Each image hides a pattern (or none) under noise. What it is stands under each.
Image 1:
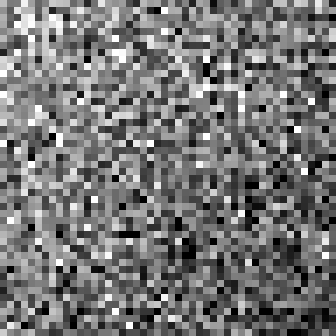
a smooth slope
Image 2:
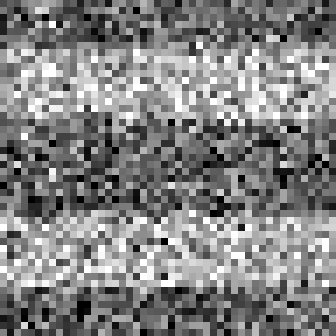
horizontal stripes
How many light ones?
2
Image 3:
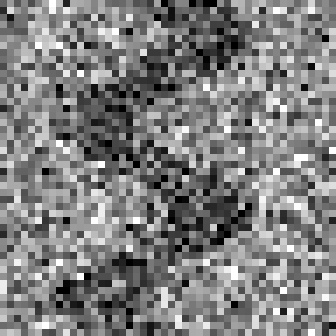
a wavy band
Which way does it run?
top to bottom
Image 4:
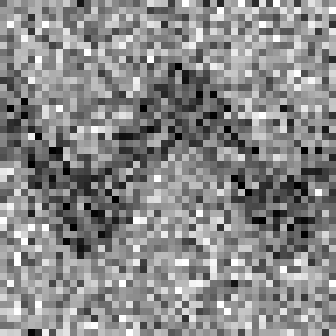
a wavy band
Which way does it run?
left to right
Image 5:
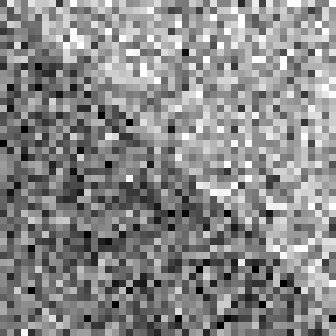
a sharp edge
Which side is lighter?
top right
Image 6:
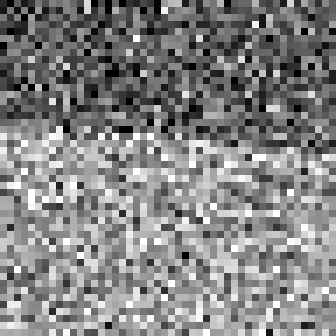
a sharp edge
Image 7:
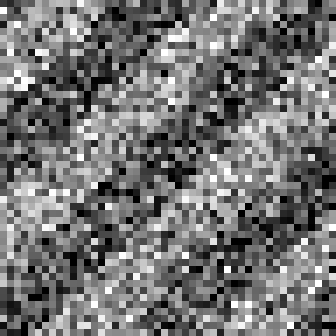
diagonal stripes
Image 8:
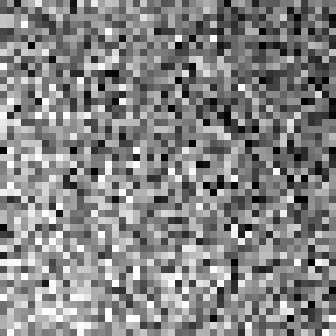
a smooth slope
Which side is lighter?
bottom left
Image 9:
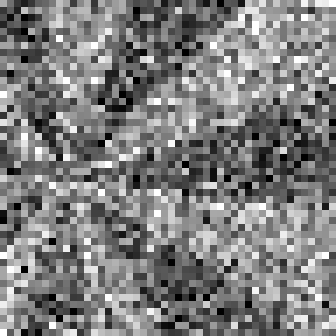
spokes from one point
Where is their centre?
middle left
